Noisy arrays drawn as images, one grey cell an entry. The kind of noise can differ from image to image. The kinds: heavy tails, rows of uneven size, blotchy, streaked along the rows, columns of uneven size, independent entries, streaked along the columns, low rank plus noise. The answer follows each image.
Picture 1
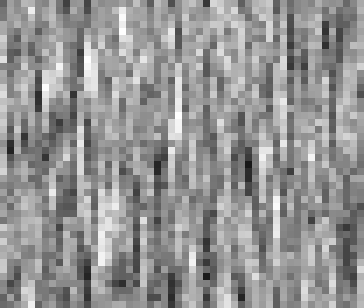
streaked along the columns
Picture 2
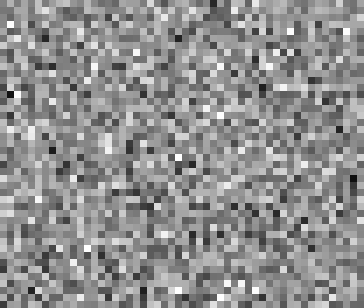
independent entries
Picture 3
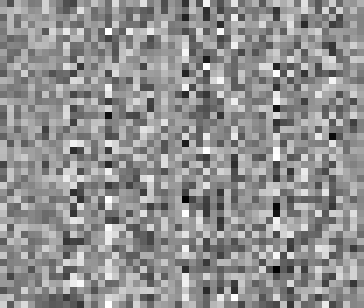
columns of uneven size
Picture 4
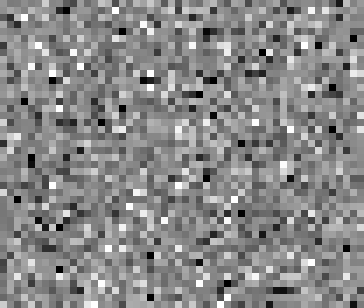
heavy tails
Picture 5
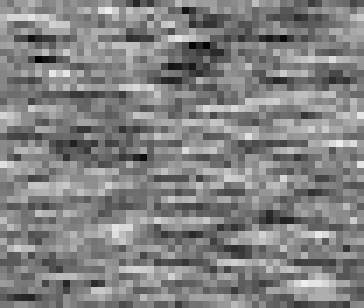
streaked along the rows
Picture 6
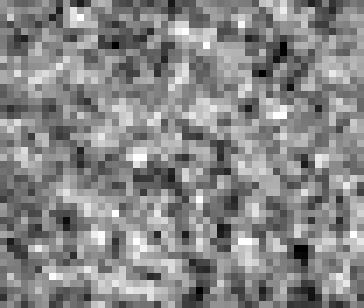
blotchy
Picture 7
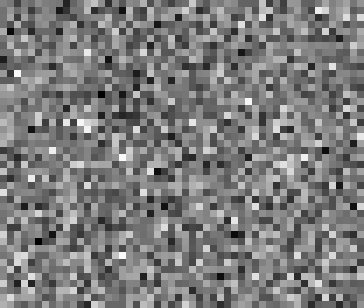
independent entries
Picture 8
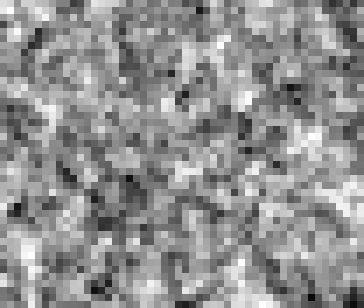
blotchy
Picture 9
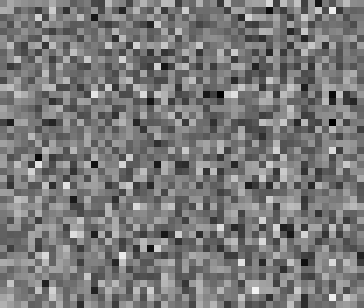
low rank plus noise
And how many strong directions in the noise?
three or four
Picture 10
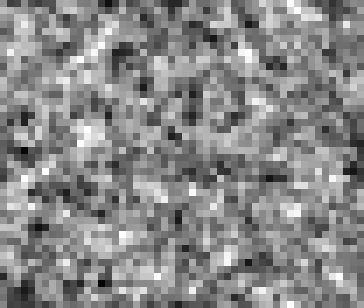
blotchy
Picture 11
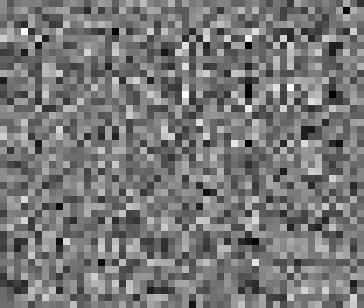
low rank plus noise
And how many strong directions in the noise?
two
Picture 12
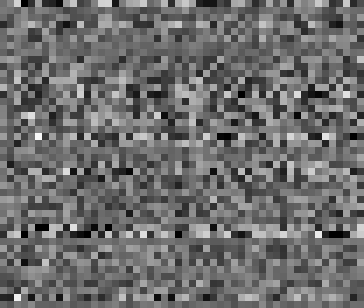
rows of uneven size
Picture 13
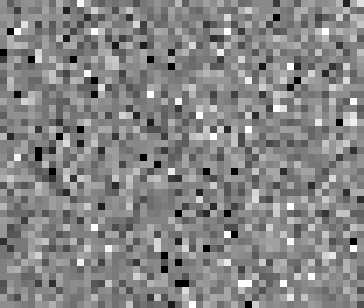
heavy tails
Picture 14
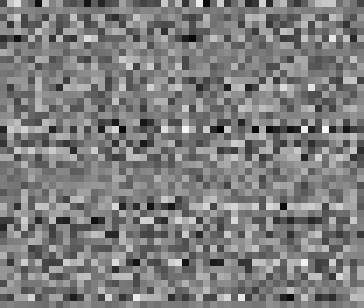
rows of uneven size
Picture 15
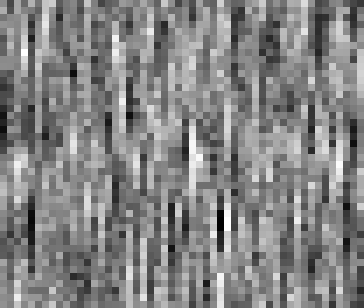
streaked along the columns
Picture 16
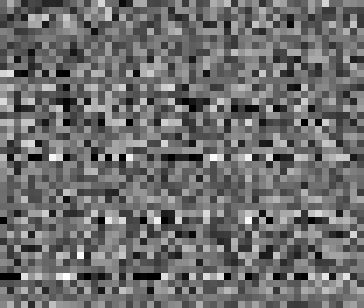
rows of uneven size
